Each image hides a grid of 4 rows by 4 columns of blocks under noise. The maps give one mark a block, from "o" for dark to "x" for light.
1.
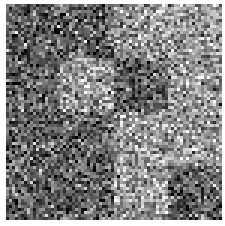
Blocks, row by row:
o o x x
o x o x
o o x x
o o x o
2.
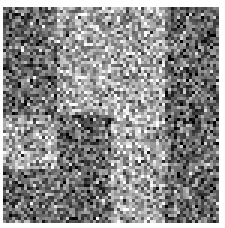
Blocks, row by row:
o x x o
o x x o
x o x o
o o x o
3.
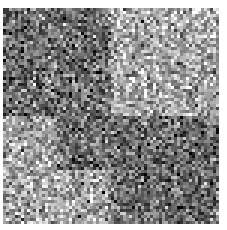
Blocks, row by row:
o o x x
o o x x
x o o o
x x o o
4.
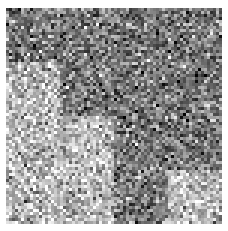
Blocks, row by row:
o o o o
x o o o
x x o o
x x o x
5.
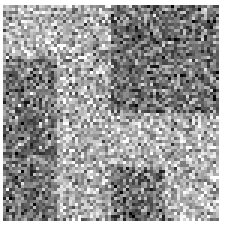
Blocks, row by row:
x x o o
o x o o
o x x x
o x o x
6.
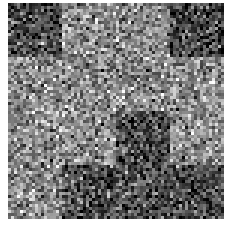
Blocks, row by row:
o x x o
x x x x
x x o x
x o o o
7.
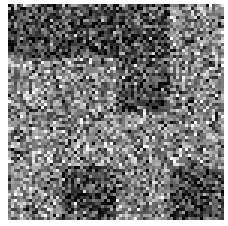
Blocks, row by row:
o o o x
x x o x
x x x x
x o x o
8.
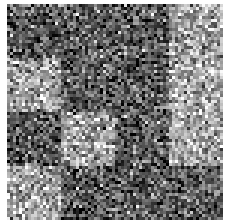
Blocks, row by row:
o o o x
x o o x
o x o x
x o o o
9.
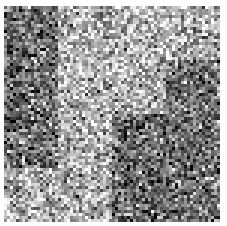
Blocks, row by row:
o x x x
o x x o
o x o o
x x o o
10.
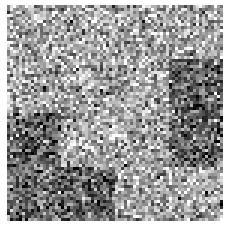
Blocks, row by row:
x x x x
x x x o
o x x o
o o x x
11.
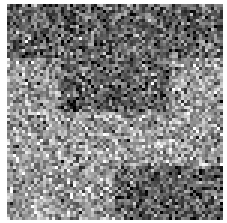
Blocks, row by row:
o o o o
x o o x
x x x x
x x o o
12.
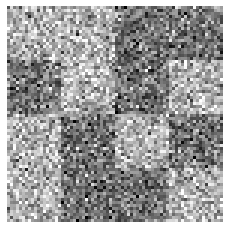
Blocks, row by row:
x x o o
o x o x
x o x o
x o o x
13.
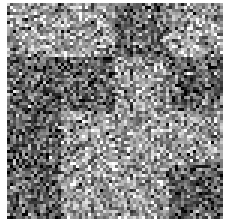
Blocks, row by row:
x x o x
o o x o
o x x x
o x x o
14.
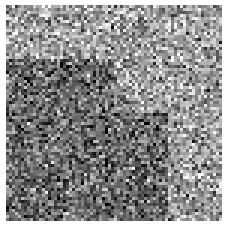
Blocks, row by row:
x x x x
o o x x
o o o x
o o o x
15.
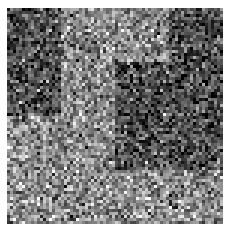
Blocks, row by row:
o x x o
o x o o
x x o o
x x x x
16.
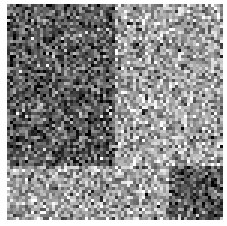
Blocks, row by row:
o o x x
o o x x
o o x x
x x x o
